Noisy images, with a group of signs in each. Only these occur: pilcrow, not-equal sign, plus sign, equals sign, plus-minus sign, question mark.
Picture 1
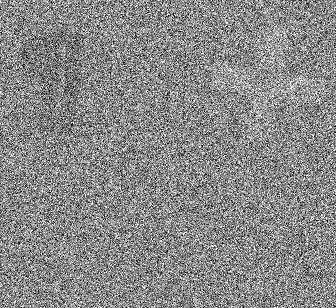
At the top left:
pilcrow
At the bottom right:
nothing
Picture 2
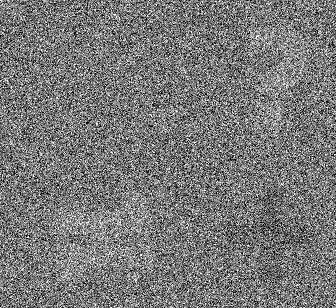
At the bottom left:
not-equal sign
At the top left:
nothing
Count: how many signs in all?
3
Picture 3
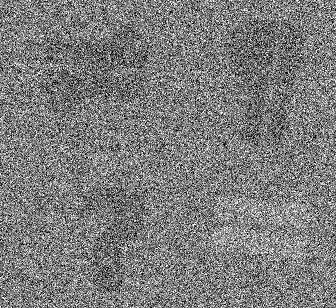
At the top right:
pilcrow
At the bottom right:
equals sign
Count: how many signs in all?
4
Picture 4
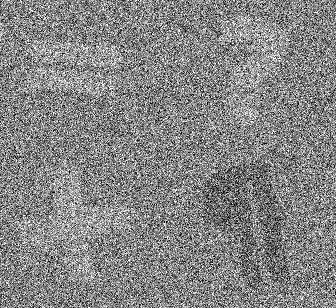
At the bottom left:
plus sign
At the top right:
question mark
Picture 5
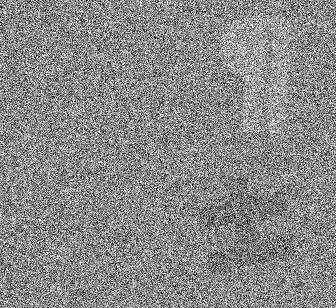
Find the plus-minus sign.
bottom right
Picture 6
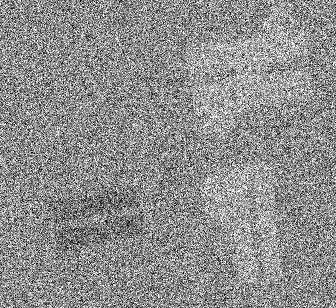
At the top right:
not-equal sign
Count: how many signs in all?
3
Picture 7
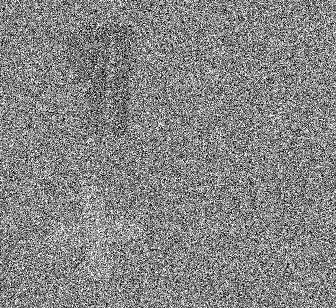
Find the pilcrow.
top left
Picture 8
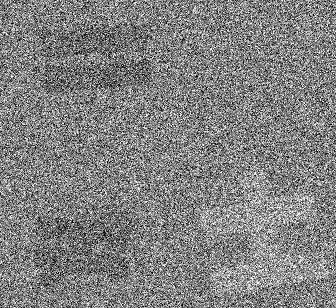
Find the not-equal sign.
bottom left
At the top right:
nothing
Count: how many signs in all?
3
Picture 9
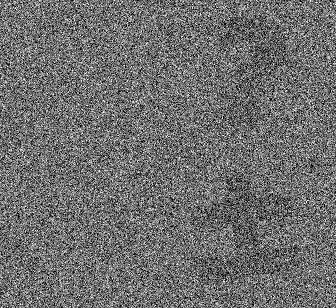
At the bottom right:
plus-minus sign
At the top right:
question mark
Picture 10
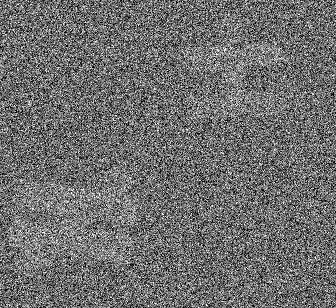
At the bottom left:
not-equal sign
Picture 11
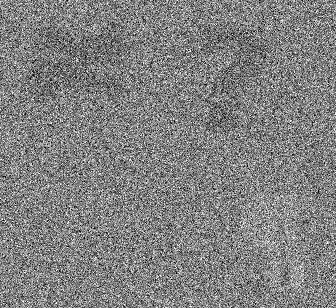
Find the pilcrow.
bottom right
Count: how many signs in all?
3
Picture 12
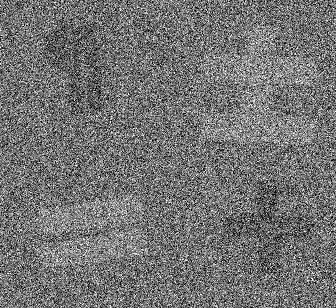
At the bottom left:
equals sign
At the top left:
pilcrow
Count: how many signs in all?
4
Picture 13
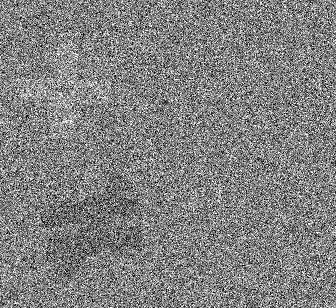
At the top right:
nothing
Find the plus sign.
top left
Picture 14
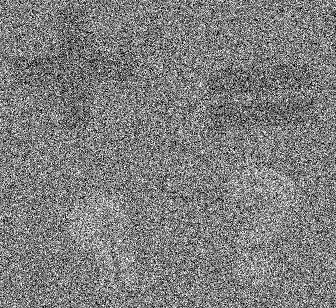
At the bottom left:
pilcrow
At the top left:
plus sign
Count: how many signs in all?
4
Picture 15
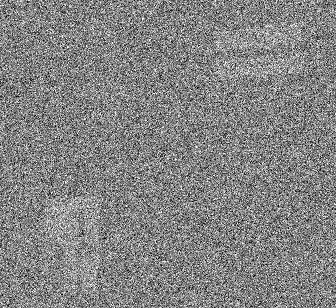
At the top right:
equals sign
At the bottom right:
nothing
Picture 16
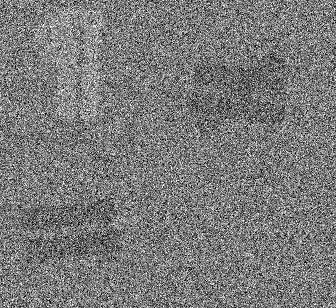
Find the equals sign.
bottom left
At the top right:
not-equal sign
